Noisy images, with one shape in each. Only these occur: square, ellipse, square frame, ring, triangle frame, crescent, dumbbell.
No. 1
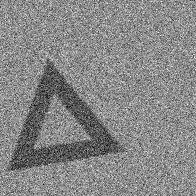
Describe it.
dark triangle frame
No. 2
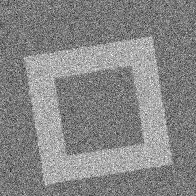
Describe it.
light square frame
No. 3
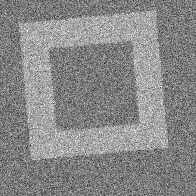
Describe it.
light square frame
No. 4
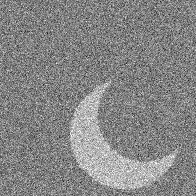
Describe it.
light crescent
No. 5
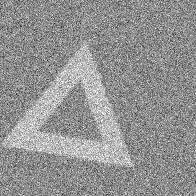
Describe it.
light triangle frame
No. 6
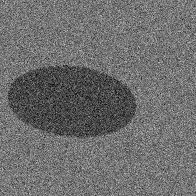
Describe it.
dark ellipse
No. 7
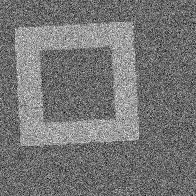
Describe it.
light square frame
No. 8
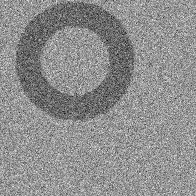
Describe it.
dark ring
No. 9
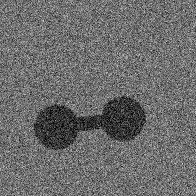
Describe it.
dark dumbbell
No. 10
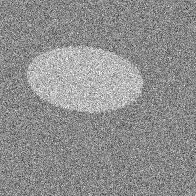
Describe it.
light ellipse
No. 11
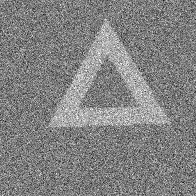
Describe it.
light triangle frame
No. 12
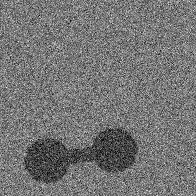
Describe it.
dark dumbbell
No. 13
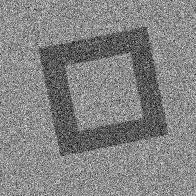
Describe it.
dark square frame
